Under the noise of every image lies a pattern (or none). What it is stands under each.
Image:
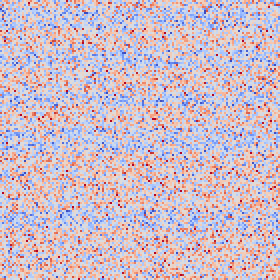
bands of rows
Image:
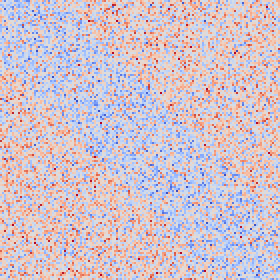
a diagonal band
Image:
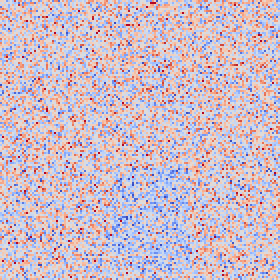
one block
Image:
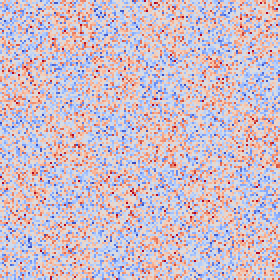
a checkerboard
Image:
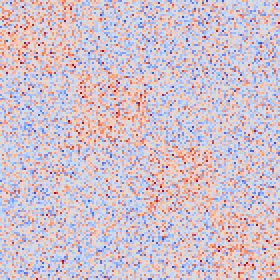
blocks along the diagonal
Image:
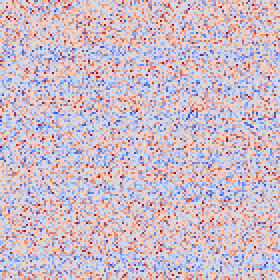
bands of rows
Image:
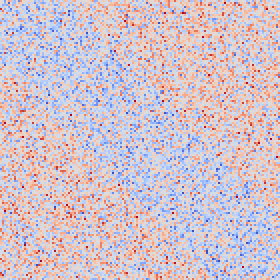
a diagonal band
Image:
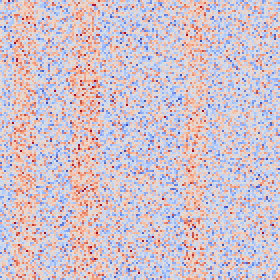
bands of columns
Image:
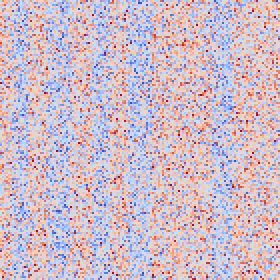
bands of columns
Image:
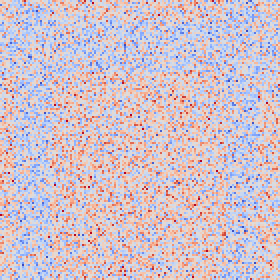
bands of rows crossing bands of columns
